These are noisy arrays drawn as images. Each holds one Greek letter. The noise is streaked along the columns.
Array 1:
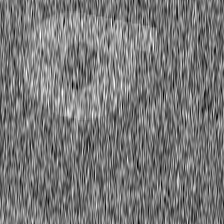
sigma
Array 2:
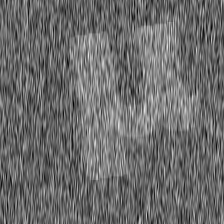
mu
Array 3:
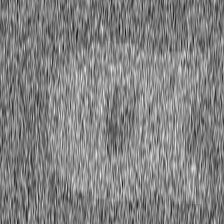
alpha
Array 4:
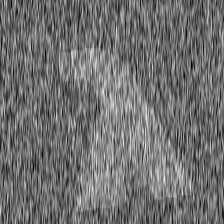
lambda
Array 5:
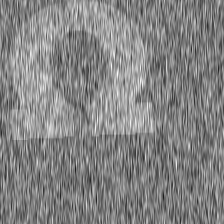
omega
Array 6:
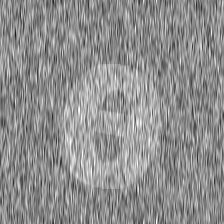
theta
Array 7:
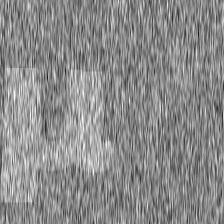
mu
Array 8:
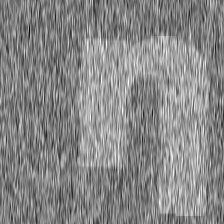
eta
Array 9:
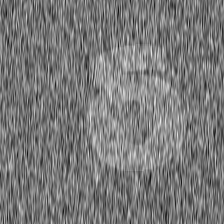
delta
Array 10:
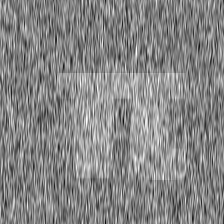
pi
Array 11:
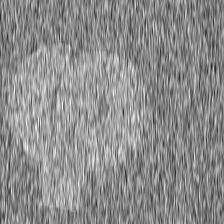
phi
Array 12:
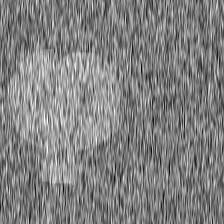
phi
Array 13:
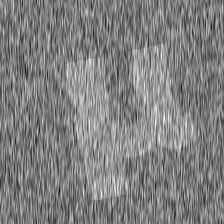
mu
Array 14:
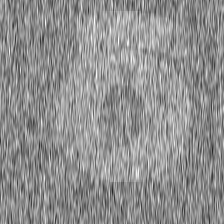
delta
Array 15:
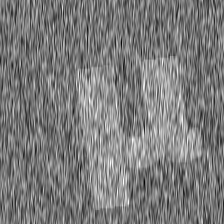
mu
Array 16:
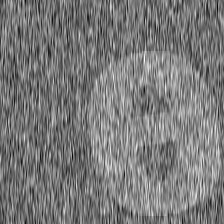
theta
